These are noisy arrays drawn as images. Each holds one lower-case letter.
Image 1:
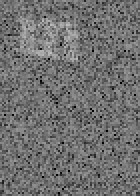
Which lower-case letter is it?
m
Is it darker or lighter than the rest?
lighter
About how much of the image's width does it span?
half
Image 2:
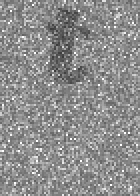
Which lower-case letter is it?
t
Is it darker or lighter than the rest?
darker
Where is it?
top middle
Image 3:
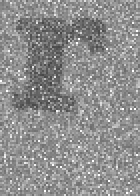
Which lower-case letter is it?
r
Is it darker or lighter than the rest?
darker
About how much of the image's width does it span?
two thirds
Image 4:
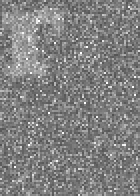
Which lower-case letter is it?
r
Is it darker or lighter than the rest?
lighter
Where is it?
top left
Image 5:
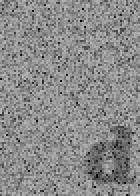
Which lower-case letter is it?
d
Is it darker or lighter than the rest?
darker
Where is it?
bottom right
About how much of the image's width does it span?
a third
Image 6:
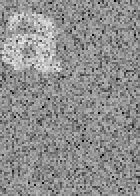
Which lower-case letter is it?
a
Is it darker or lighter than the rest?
lighter
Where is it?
top left
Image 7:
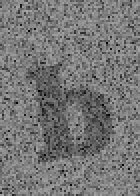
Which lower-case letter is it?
b
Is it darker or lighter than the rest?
darker
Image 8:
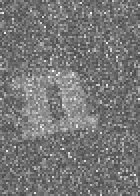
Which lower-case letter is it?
n
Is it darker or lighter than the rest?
lighter
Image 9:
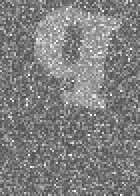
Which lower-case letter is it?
q
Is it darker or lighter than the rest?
lighter
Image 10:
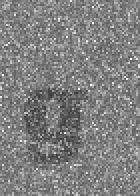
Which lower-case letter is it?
g
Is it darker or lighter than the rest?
darker
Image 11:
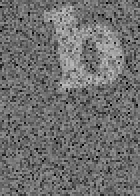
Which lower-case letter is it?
b
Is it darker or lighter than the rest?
lighter
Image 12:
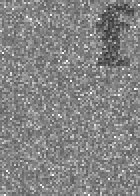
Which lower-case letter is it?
f
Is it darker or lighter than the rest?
darker
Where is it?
top right
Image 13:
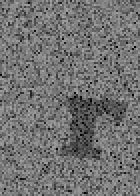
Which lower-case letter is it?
r
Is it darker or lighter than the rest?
darker
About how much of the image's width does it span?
half
